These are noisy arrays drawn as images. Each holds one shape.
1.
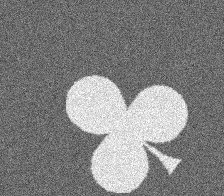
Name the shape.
club
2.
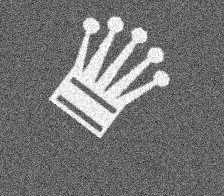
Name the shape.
chess queen
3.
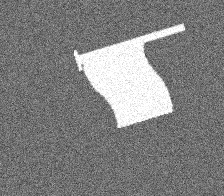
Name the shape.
flag
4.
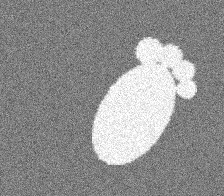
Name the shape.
footprint
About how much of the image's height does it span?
two thirds
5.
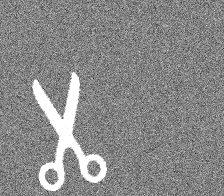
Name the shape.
pair of scissors
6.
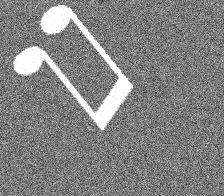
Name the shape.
pair of musical notes
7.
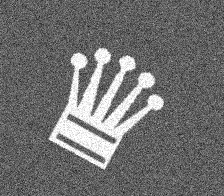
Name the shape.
chess queen
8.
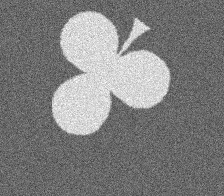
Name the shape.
club
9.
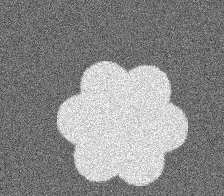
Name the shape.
flower
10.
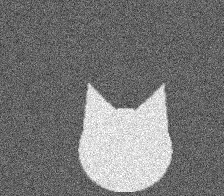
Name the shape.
cat's head
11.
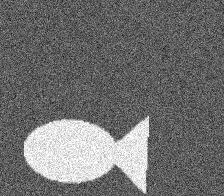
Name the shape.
fish
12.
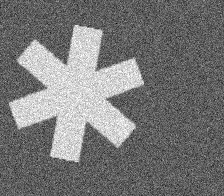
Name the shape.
asterisk
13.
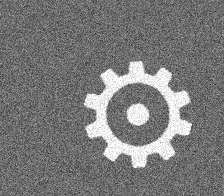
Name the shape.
gear
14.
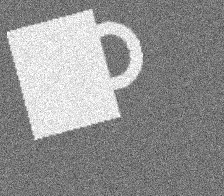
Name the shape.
cup
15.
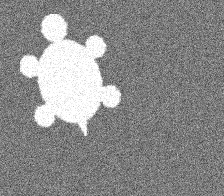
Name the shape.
turtle
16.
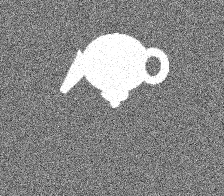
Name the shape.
teapot
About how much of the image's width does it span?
half
